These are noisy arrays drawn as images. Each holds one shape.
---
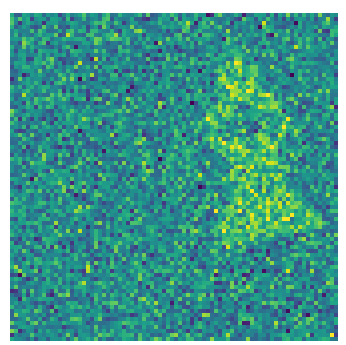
chess bishop
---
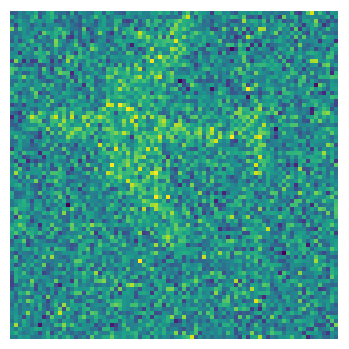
airplane
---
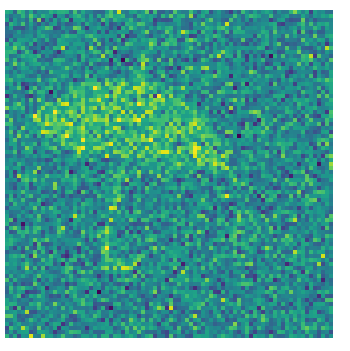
umbrella
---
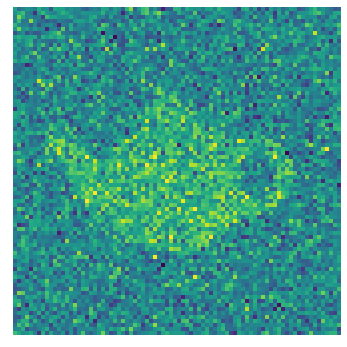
teapot
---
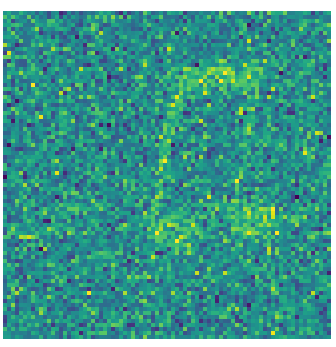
pair of musical notes
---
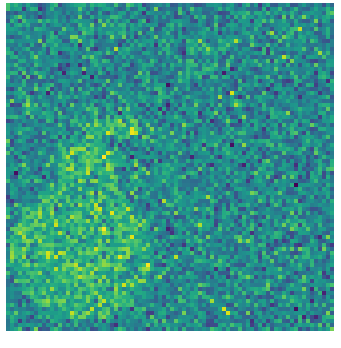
pear
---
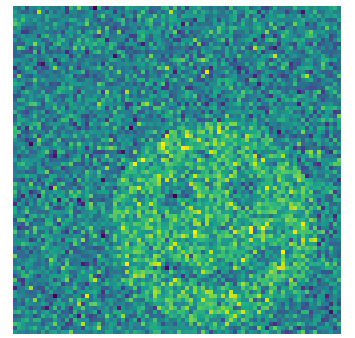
smiling face
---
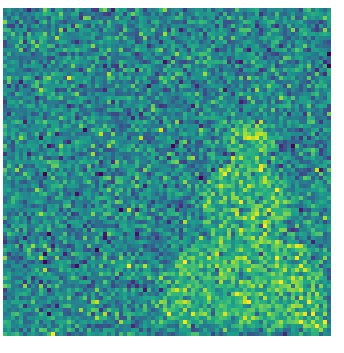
chess pawn
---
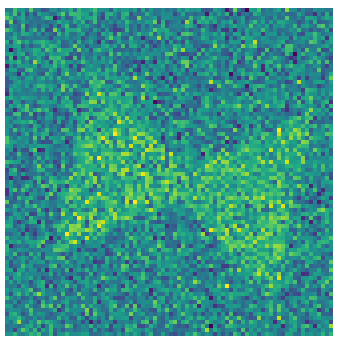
bow tie
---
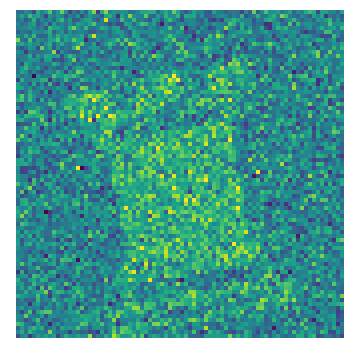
chess rook
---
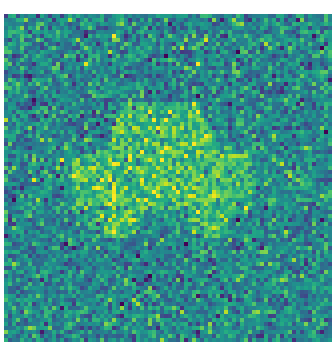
car
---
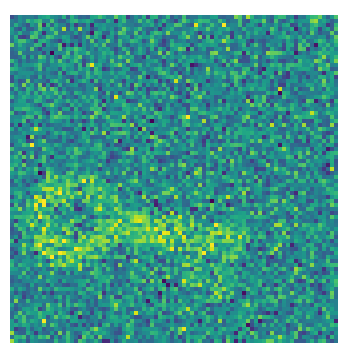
key
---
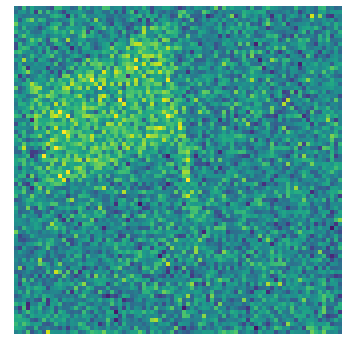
flag
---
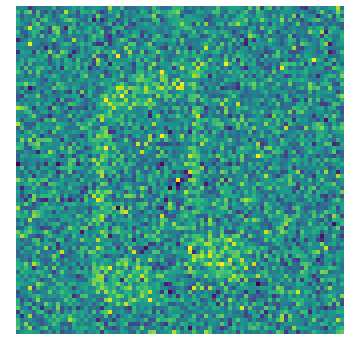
pair of musical notes
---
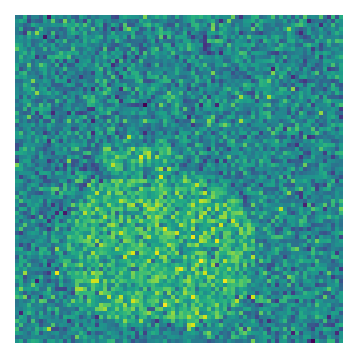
apple
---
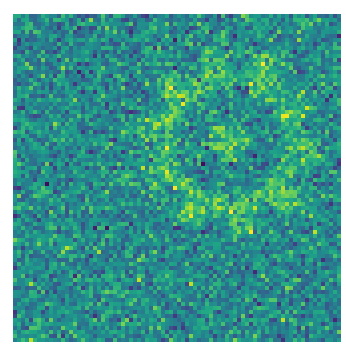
gear
